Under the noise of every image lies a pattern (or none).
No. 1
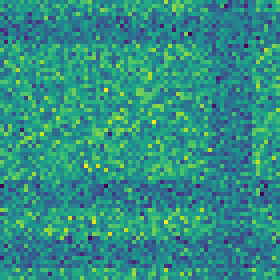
bands of rows crossing bands of columns
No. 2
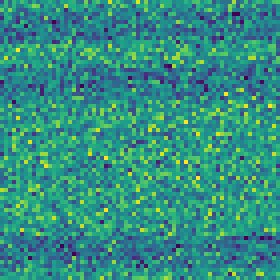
bands of rows
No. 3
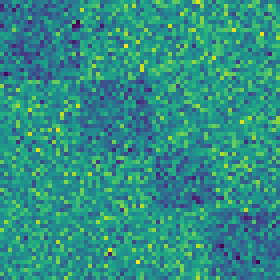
blocks along the diagonal
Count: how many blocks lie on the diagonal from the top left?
4
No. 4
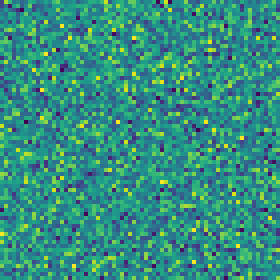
only noise
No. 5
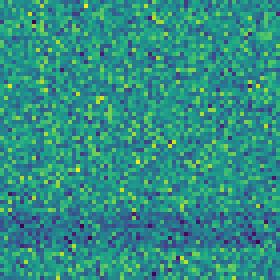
one band of rows
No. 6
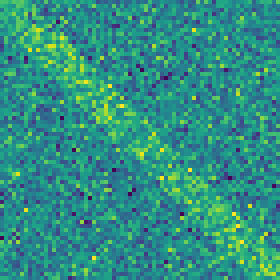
a diagonal band
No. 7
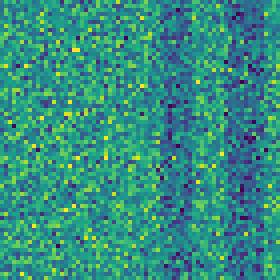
bands of columns
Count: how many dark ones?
2
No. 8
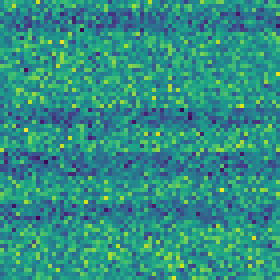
bands of rows
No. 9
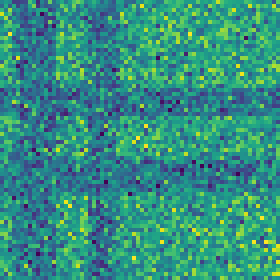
bands of rows crossing bands of columns
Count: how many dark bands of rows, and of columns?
2 and 2
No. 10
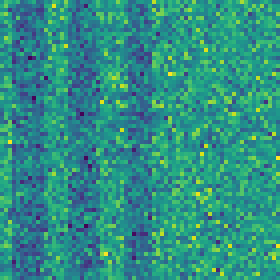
bands of columns
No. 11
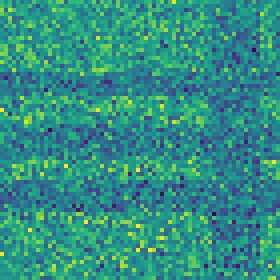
bands of rows crossing bands of columns
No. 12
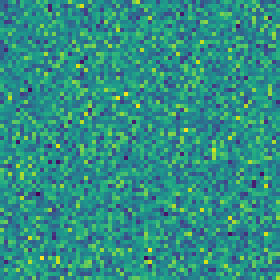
only noise
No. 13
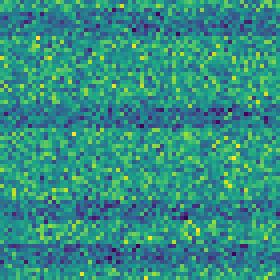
bands of rows
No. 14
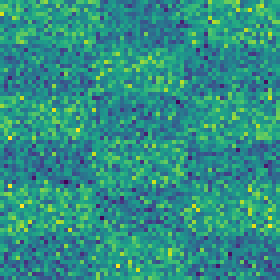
a checkerboard
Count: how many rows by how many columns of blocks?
6 by 3
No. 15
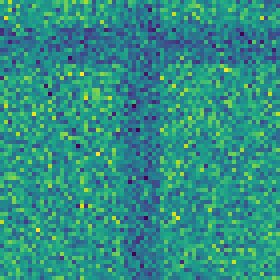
bands of rows crossing bands of columns
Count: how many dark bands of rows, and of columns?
1 and 1
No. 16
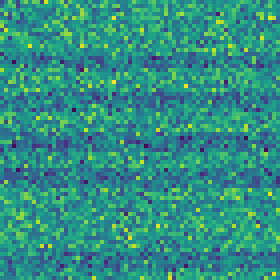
bands of rows
